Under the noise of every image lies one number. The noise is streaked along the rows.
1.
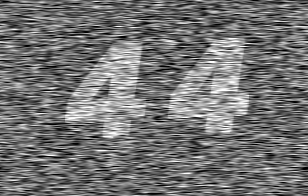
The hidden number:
44
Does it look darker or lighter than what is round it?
lighter
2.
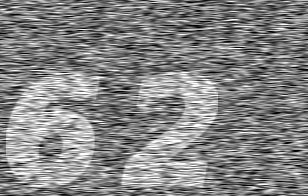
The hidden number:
62
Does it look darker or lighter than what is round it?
lighter
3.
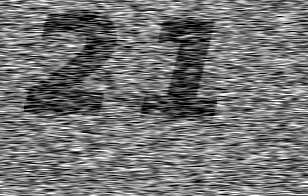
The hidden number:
21
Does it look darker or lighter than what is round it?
darker
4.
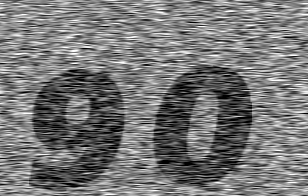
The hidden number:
90
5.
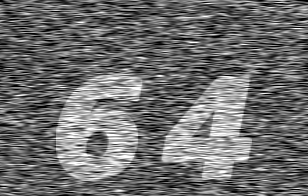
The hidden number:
64
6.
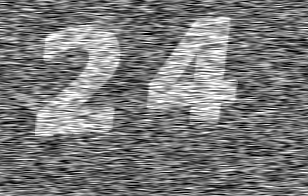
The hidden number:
24
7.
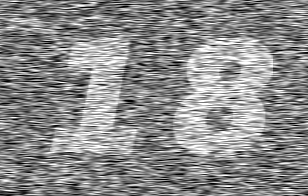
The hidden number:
18
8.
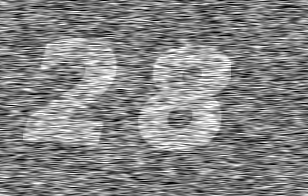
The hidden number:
28
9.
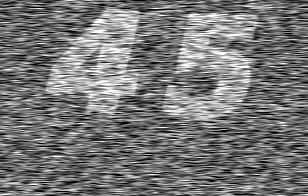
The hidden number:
45
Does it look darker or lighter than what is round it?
lighter
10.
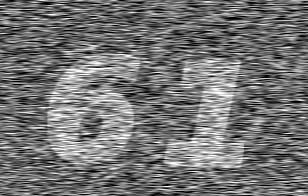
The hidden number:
61
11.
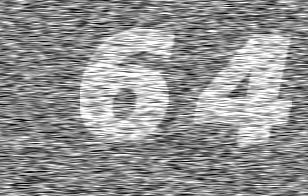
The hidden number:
64
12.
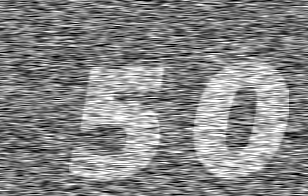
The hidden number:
50
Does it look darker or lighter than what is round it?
lighter
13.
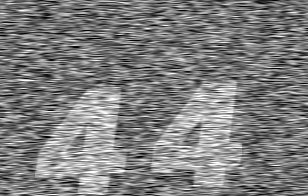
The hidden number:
44
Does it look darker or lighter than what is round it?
lighter
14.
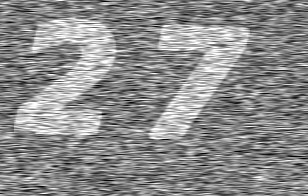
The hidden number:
27
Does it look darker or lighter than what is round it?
lighter
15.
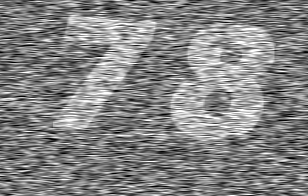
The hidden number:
78
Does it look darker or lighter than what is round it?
lighter
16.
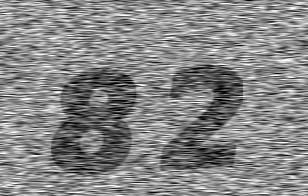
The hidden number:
82
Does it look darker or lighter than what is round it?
darker
